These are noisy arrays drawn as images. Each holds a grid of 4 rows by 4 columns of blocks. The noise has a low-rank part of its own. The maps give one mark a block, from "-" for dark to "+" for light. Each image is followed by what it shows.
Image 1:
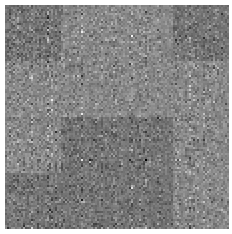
-++-
++++
+--+
---+
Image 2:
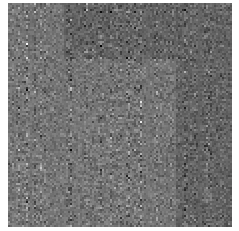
+---
+++-
+++-
+++-
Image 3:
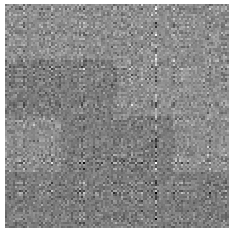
++++
--++
+--+
----
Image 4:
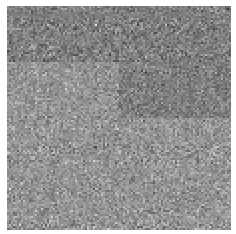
----
++--
++++
++++
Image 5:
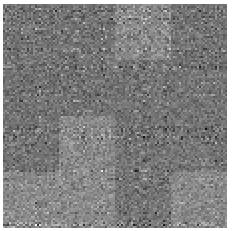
--+-
----
-+--
++-+
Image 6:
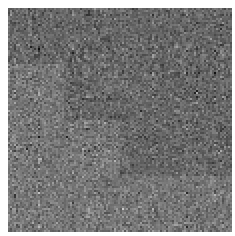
----
+---
++--
++++
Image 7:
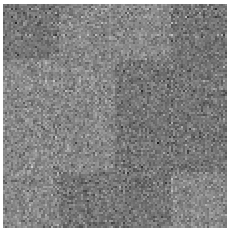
-++-
++--
++--
+--+
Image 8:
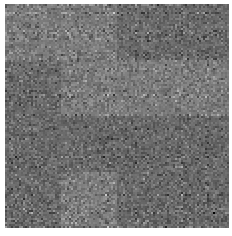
++--
-+++
----
-+--
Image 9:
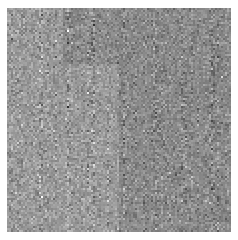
+---
++--
++--
++--
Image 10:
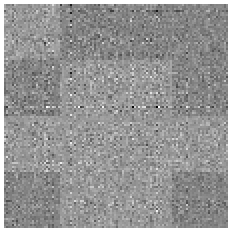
+---
-++-
++++
-++-
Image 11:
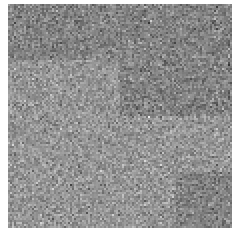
----
++--
++++
+++-
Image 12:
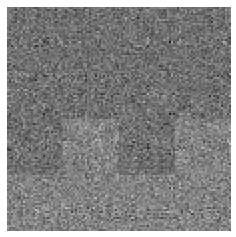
----
----
-+-+
++++
